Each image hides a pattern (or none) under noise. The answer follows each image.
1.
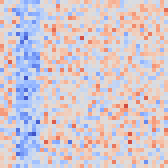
one vertical stripe
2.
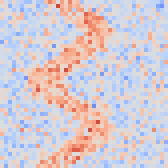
a wavy band
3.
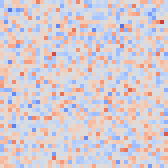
only noise
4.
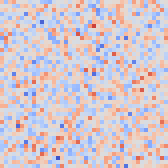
only noise
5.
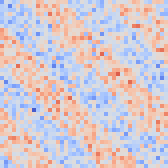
diagonal stripes
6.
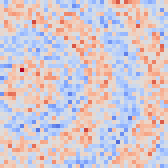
rings round one point
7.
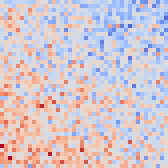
a smooth slope
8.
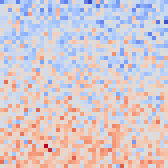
a smooth slope
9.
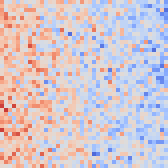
a smooth slope
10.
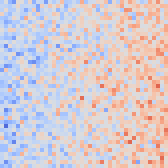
a smooth slope
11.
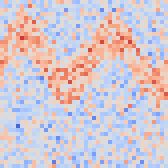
a wavy band
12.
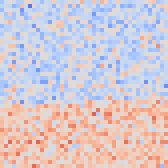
a sharp edge
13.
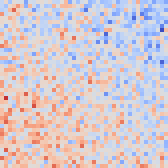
a smooth slope
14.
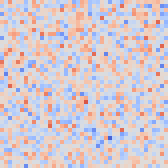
only noise
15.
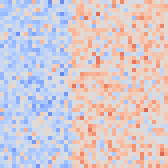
a sharp edge
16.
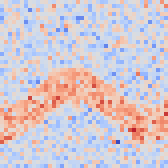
a wavy band
